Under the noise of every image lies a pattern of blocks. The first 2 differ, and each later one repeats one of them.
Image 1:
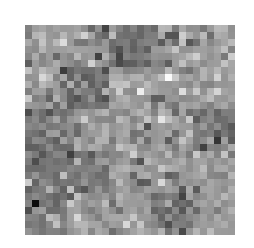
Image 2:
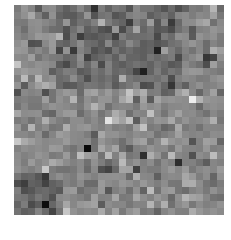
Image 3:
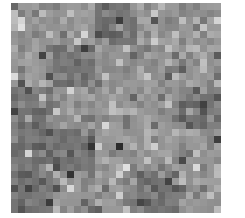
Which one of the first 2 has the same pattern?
1
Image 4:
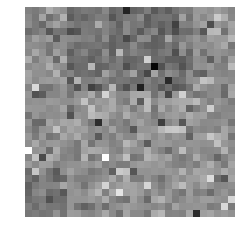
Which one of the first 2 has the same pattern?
2
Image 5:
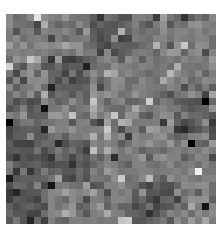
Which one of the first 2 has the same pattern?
1
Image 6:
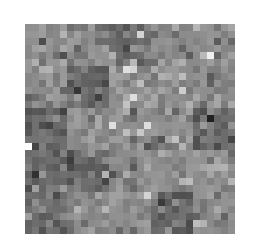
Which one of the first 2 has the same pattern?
1
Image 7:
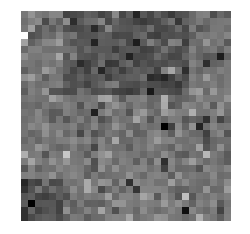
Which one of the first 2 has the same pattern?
2
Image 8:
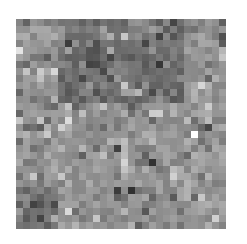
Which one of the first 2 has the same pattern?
2
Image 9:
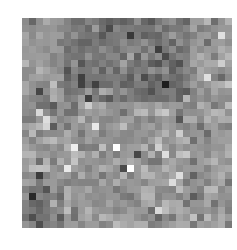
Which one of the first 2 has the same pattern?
2
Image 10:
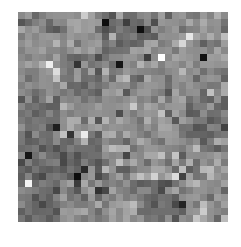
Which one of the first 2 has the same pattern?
1
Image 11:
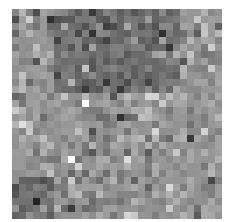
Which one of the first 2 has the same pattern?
2
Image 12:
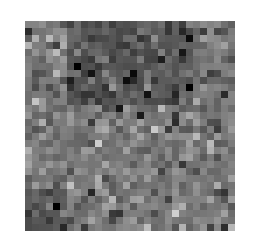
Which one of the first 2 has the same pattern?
2
